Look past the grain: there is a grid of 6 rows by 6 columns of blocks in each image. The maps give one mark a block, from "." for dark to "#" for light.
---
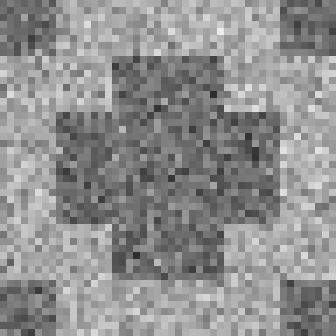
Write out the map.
. # # # # .
# # . . # #
# . . . . #
# . . . . #
# # . . # #
. # # # # .
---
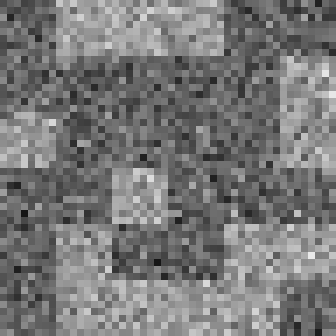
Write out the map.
. # # # . .
. . . . . #
# . . . . #
. . # . . .
. # . . # #
. # # # # .
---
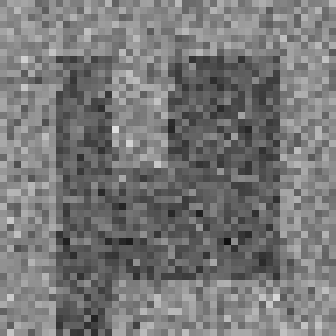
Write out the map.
# # # # # #
# . # . . #
# . # . . #
# . . . . #
# . . . . #
# . # # # #
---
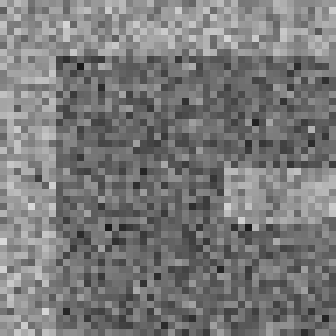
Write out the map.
# # # # # #
# . . . . .
# . . . . .
# . . . # #
# . . . . .
# . . . . .
